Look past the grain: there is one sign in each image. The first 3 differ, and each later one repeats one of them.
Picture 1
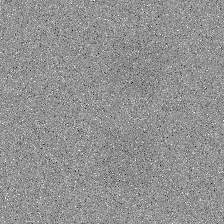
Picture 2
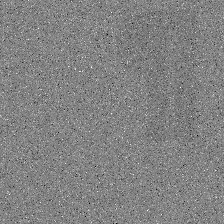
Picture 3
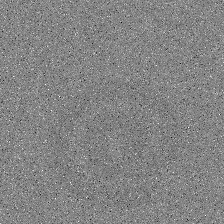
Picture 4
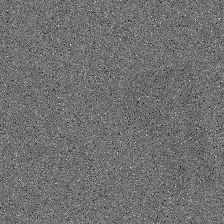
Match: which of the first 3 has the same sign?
2
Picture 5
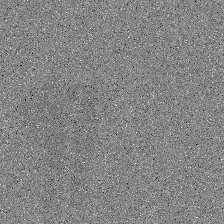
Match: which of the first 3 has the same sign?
2
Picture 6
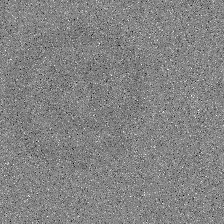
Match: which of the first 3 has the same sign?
3
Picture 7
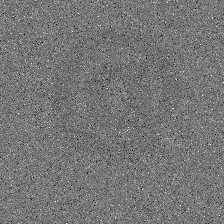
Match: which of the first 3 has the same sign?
3
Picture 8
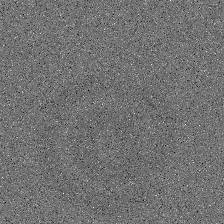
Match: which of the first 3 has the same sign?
3
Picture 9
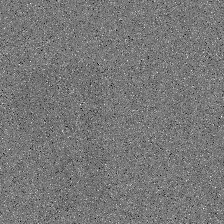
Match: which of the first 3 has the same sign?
2
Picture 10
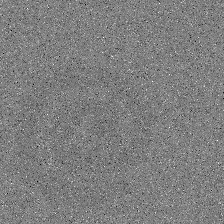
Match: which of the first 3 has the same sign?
3
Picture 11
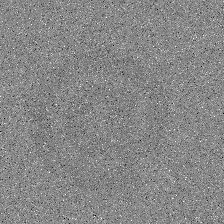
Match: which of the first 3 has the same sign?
3
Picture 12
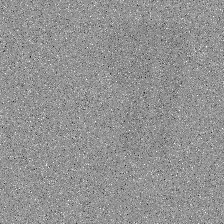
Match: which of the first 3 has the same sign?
2
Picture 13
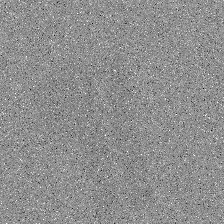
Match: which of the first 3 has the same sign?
2
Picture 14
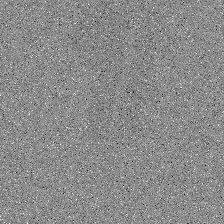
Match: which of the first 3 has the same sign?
2
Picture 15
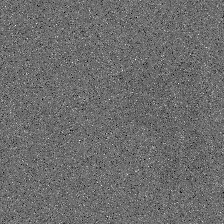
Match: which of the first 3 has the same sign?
2
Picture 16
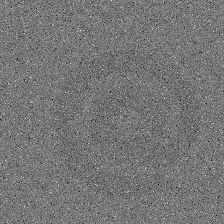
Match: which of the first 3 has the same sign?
3
